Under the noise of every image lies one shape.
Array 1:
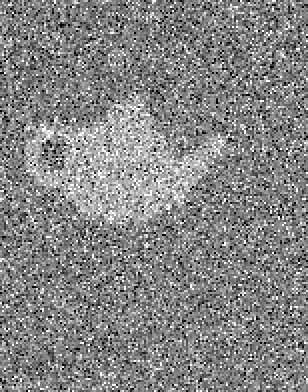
teapot
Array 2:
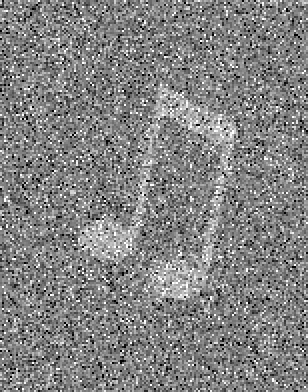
pair of musical notes
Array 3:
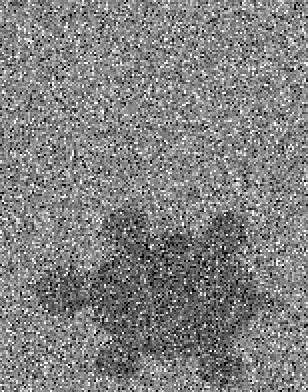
turtle
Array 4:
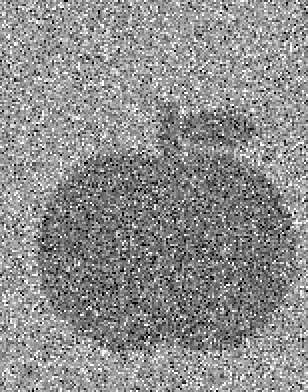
apple
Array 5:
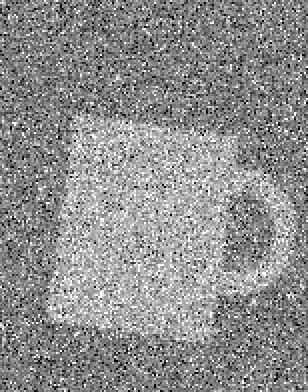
cup
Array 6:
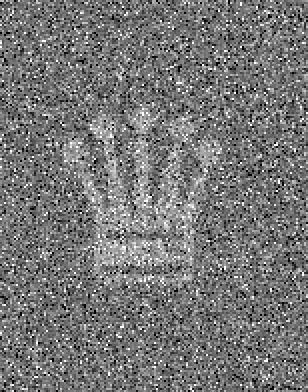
chess queen
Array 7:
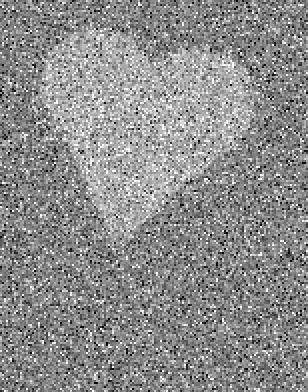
heart
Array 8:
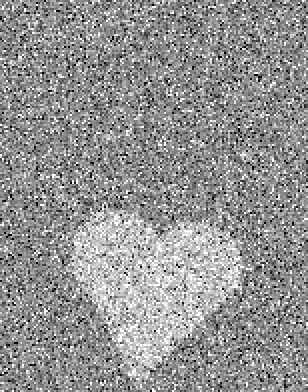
heart
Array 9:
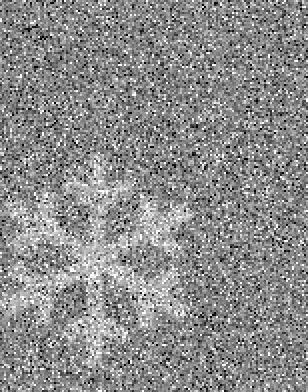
snowflake
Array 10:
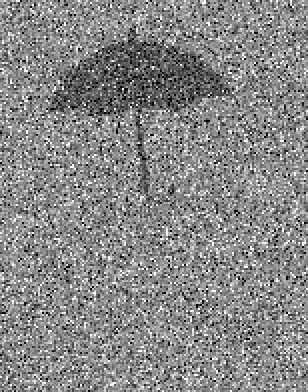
umbrella
